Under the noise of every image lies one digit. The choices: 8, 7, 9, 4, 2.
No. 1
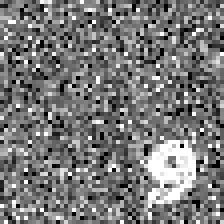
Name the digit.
9
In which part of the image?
bottom right
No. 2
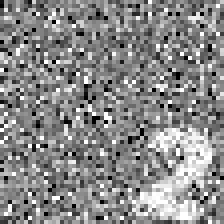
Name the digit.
2
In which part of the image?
bottom right
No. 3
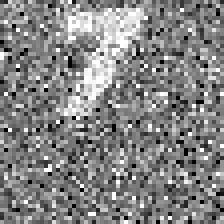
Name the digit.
7
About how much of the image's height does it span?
half
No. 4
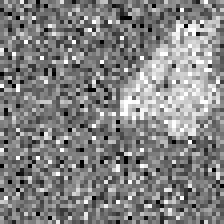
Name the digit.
4
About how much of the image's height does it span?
half
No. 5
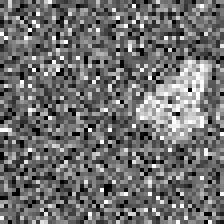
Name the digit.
4
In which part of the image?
middle right
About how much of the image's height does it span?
a third
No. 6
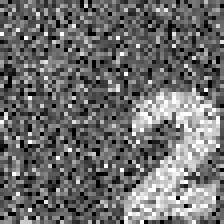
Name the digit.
2
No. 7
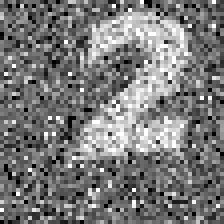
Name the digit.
2
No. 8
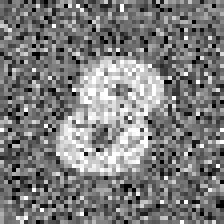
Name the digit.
8
